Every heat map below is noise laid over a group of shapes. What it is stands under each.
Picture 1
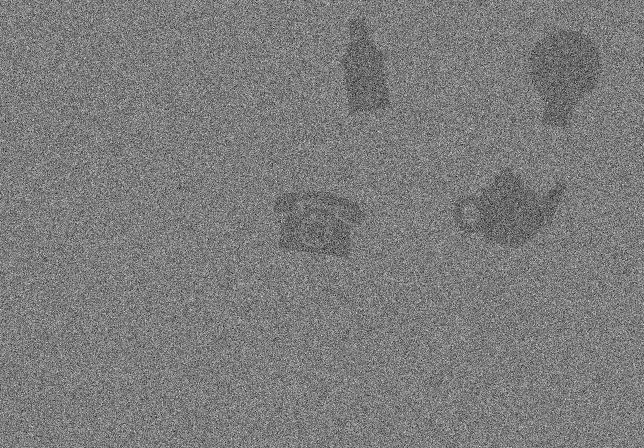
top middle: bottle; top right: light bulb; centre: telephone; middle right: teapot
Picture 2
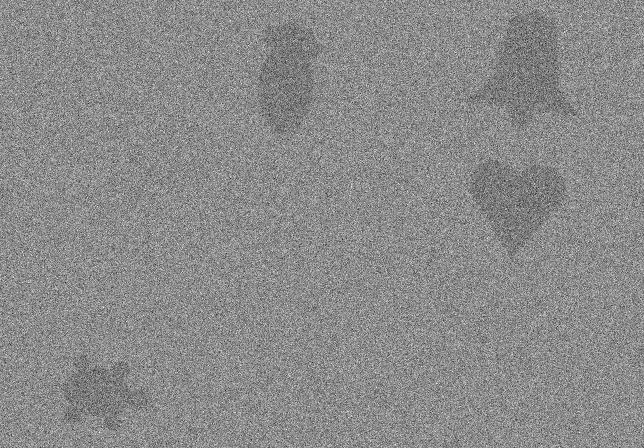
top middle: footprint; top right: bell; middle right: heart; bottom left: turtle
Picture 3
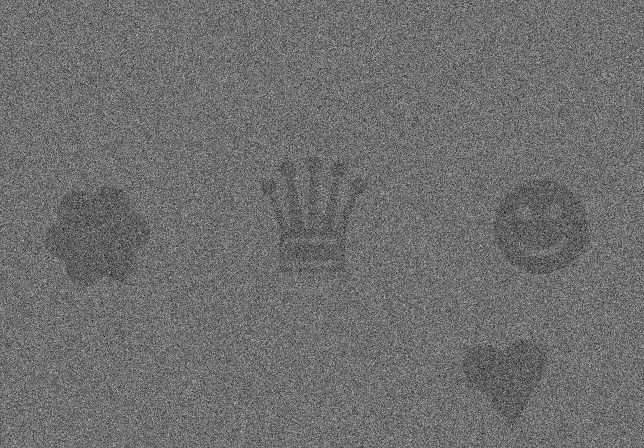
middle left: flower; centre: chess queen; middle right: smiling face; bottom right: heart
